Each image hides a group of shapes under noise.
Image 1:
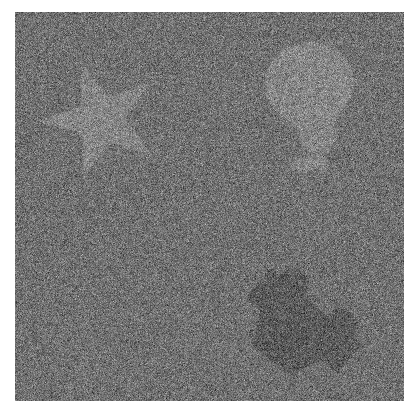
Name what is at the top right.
pear
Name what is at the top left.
star
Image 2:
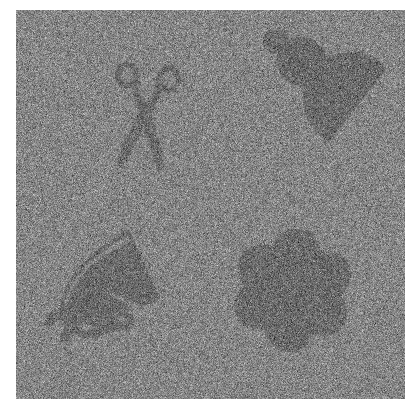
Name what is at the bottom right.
flower
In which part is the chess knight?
bottom left
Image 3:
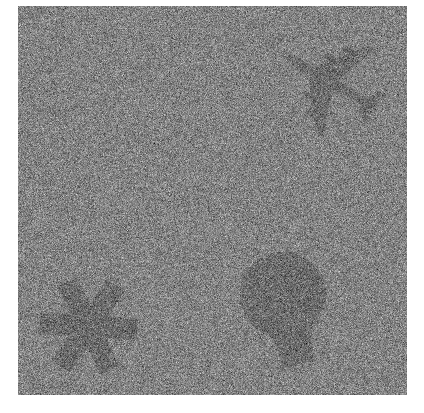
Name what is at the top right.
airplane
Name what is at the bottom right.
light bulb
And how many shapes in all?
3
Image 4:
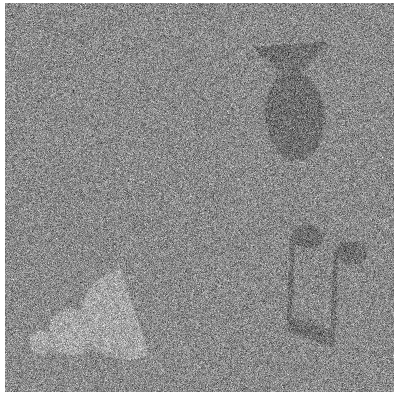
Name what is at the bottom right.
pair of musical notes
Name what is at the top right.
fish
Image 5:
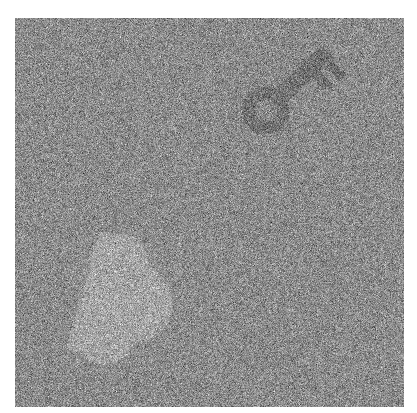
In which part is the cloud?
bottom left
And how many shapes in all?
2
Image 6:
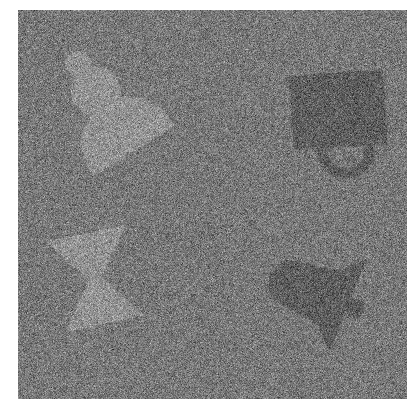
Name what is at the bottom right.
bell
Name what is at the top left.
chess pawn
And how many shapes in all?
4
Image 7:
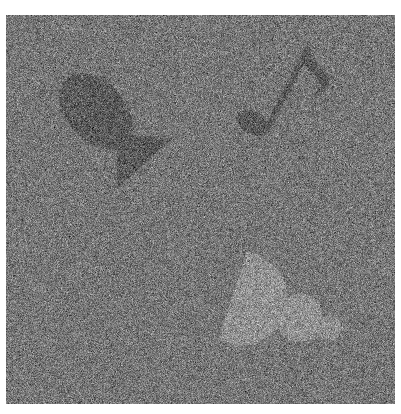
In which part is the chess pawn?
bottom right
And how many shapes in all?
3
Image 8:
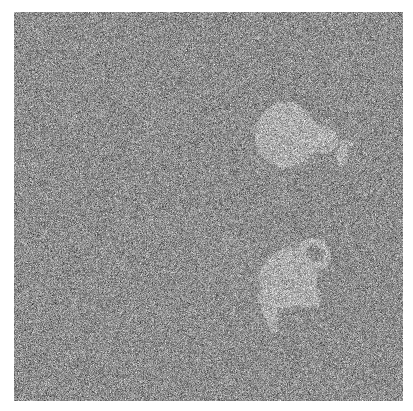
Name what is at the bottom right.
teapot
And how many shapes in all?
2
